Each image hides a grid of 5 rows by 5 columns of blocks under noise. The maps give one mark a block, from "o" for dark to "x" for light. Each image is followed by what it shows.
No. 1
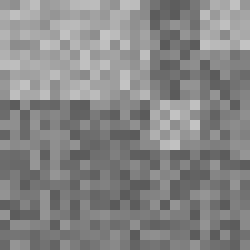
x x x o x
x x x o o
o o o x o
o o o o o
o o o o o
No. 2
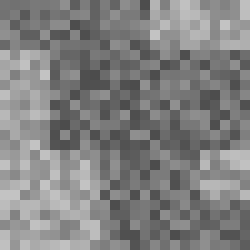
o o o x x
x o o o o
x o o o o
x x o o x
x x o o o
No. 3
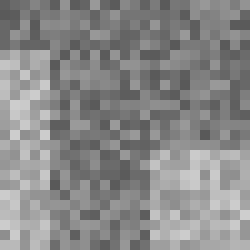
o o o o o
x o o o o
x o o o o
x o o x x
x o o x x
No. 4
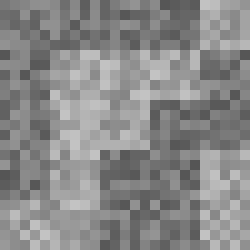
o o o o x
o x x x o
o x x o o
o x o o x
x x o o x
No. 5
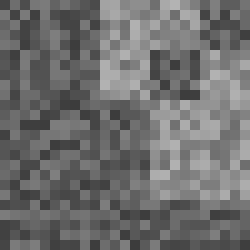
o o x x o
o o x o x
o o o x x
o o o x x
o o o o o
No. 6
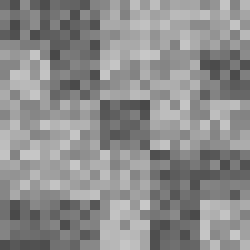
o o x x x
x o x x o
x x o x x
x x x o o
o o x o x
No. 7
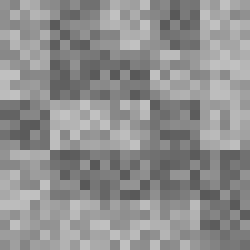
x o x o x
x o o x x
o x x o x
x o o o o
x x x x o
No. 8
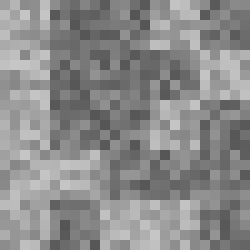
x o o x o
x o o o x
x o o x o
x x o o o
x o x x o
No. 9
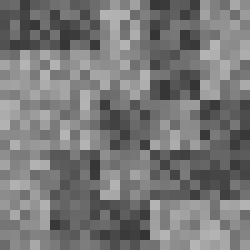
o o x o x
x x x o x
x x o x o
x o x o o
x o o x x
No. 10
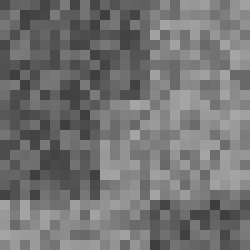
o o o x x
o o o x x
o o x x x
o o x x x
x x x o o
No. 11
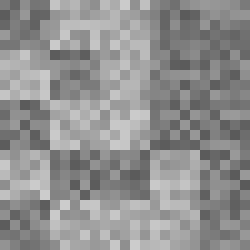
o x x o o
x o x o o
o x x o o
x o o x o
o x x x o
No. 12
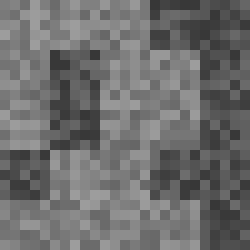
x x x o o
x o x x o
x o x x o
o x x o o
x x x x o
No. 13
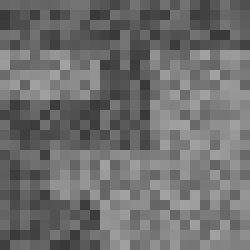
o o o o o
x x o x x
o o o x x
o x x x x
o o x x x
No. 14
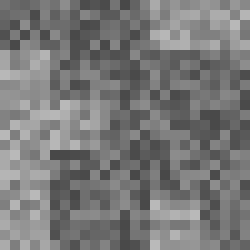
o o o x x
x o o o o
x x o o o
x o o o o
x o o x o
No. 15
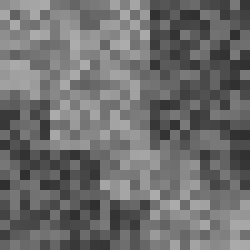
x x x o o
x x x o o
o x x o o
o o x x o
o o o x x
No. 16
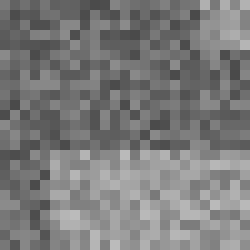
o o o o x
o o o o o
o o o o o
o x x x x
o x x x x
